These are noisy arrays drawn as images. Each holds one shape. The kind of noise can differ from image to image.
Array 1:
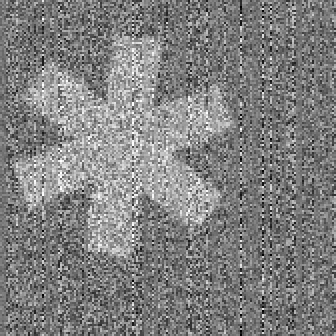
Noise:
columns of uneven size
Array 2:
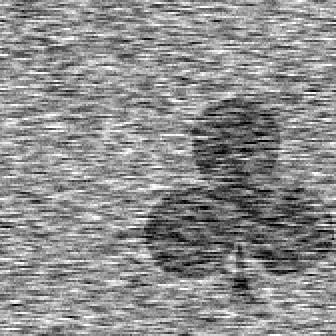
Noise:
streaked along the rows
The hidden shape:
club
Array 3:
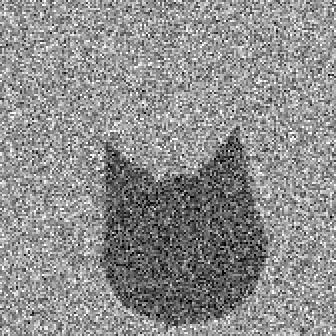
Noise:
independent entries
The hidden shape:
cat's head
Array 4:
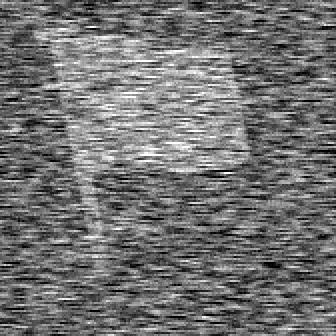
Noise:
streaked along the rows
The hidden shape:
flag
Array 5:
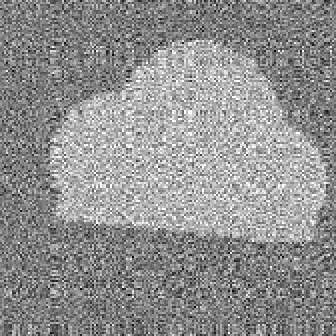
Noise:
low rank plus noise
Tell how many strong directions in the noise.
two
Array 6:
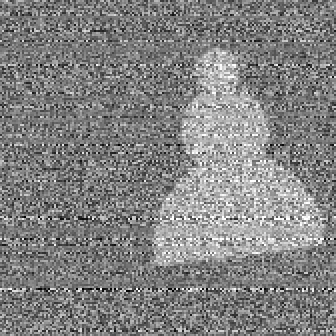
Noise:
rows of uneven size
